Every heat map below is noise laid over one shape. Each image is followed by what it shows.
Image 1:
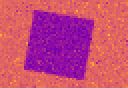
dark square
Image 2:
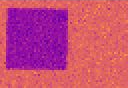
dark square
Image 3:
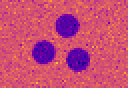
dark three dots
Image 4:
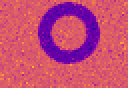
dark ring
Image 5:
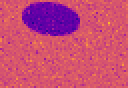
dark ellipse
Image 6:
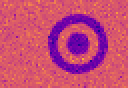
dark bullseye
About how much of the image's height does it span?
two thirds
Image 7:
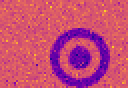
dark bullseye
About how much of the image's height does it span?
two thirds
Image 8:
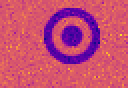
dark bullseye
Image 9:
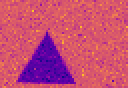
dark triangle
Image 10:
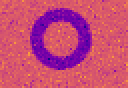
dark ring
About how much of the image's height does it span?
two thirds
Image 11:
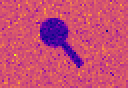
dark lollipop
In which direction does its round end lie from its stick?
up and left
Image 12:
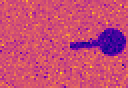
dark lollipop, middle right
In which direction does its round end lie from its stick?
right
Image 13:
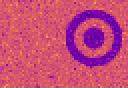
dark bullseye
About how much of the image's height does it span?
two thirds
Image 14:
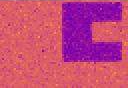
dark square with a notch
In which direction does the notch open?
right
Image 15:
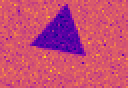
dark triangle
